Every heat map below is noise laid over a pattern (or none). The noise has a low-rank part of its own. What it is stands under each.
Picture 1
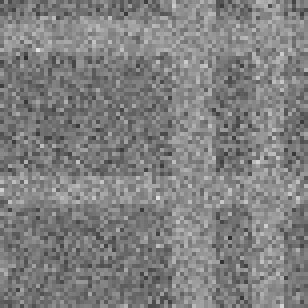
bands of rows crossing bands of columns
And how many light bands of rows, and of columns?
2 and 2
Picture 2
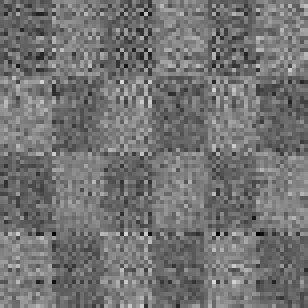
a checkerboard
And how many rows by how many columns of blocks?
4 by 6
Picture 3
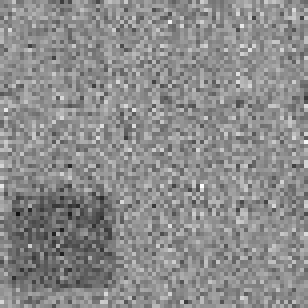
one block
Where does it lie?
bottom left
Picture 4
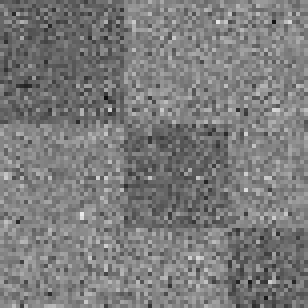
blocks along the diagonal
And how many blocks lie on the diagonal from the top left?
3
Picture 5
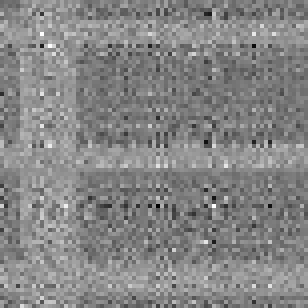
bands of rows crossing bands of columns
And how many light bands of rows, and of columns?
3 and 1
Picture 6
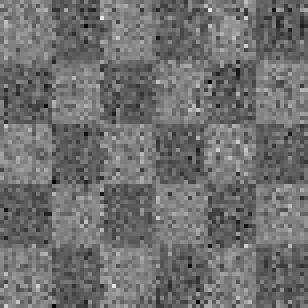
a checkerboard
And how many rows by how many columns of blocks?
5 by 6
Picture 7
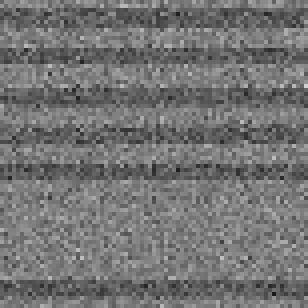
bands of rows
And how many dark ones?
6
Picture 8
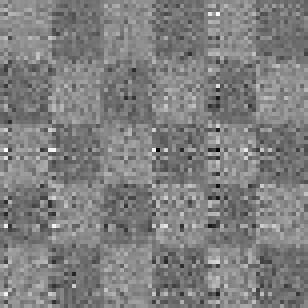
a checkerboard
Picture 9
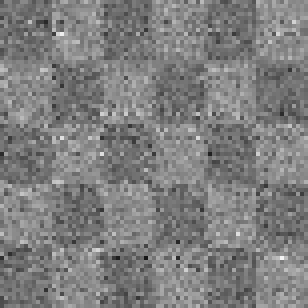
a checkerboard
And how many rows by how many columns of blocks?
5 by 6
